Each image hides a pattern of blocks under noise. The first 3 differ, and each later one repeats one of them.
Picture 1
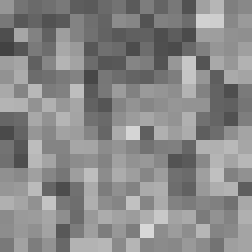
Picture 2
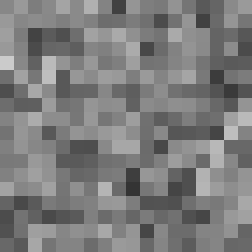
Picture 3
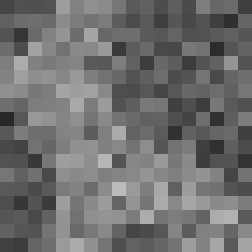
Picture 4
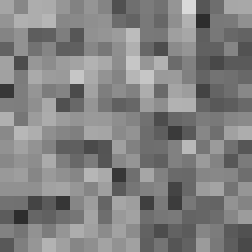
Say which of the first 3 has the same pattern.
2
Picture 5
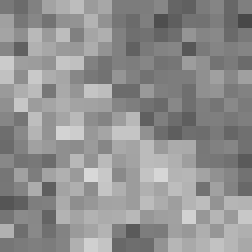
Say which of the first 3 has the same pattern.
3
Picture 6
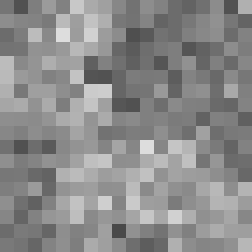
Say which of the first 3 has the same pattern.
3
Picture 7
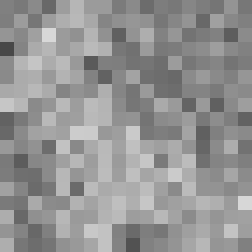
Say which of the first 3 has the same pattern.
3
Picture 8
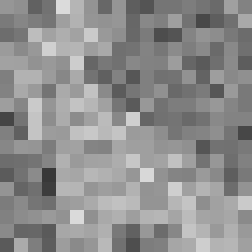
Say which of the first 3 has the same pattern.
3
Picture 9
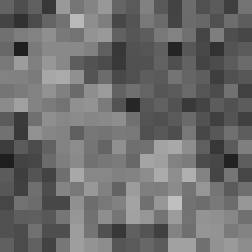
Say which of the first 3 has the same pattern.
3
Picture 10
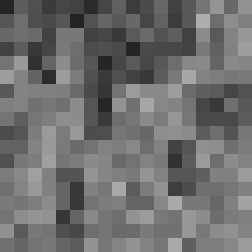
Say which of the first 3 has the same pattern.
1
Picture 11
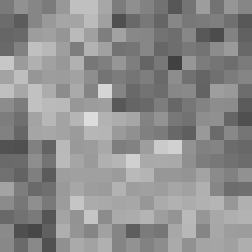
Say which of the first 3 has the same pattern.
3
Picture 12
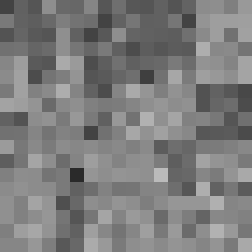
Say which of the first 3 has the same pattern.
1
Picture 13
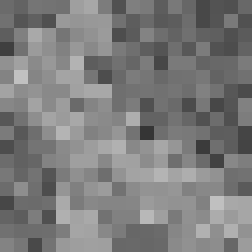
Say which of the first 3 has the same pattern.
3
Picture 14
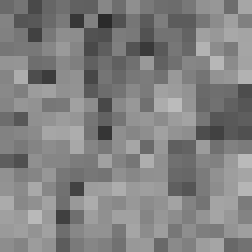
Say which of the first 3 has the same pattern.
1
